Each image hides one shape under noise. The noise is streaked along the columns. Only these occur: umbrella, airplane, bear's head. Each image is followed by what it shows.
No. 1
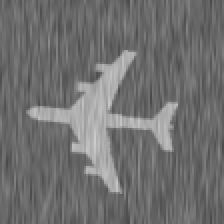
airplane
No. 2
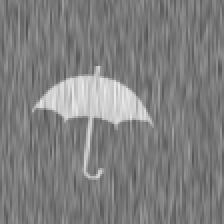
umbrella
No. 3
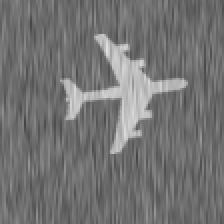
airplane
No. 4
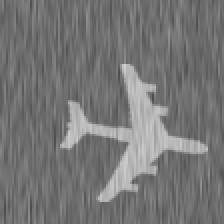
airplane
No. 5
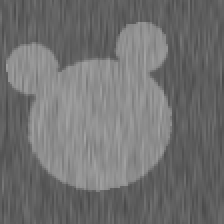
bear's head
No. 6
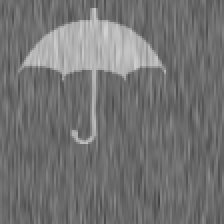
umbrella
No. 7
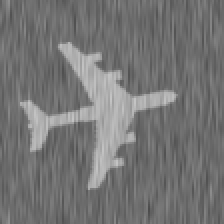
airplane
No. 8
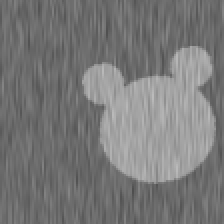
bear's head
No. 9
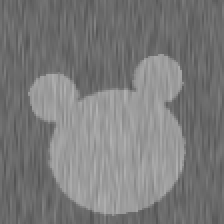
bear's head
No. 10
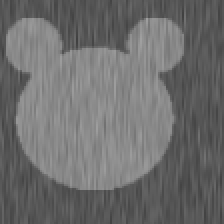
bear's head
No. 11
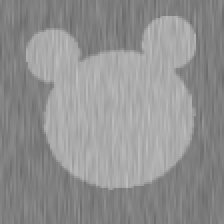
bear's head
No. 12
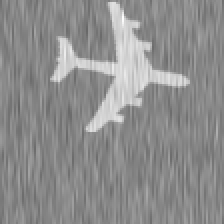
airplane
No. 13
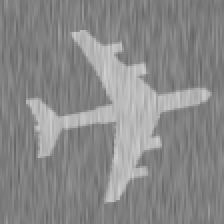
airplane
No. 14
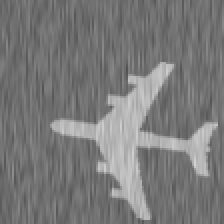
airplane
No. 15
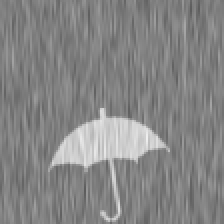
umbrella
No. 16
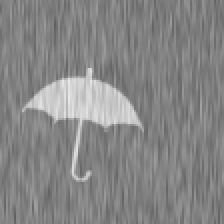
umbrella
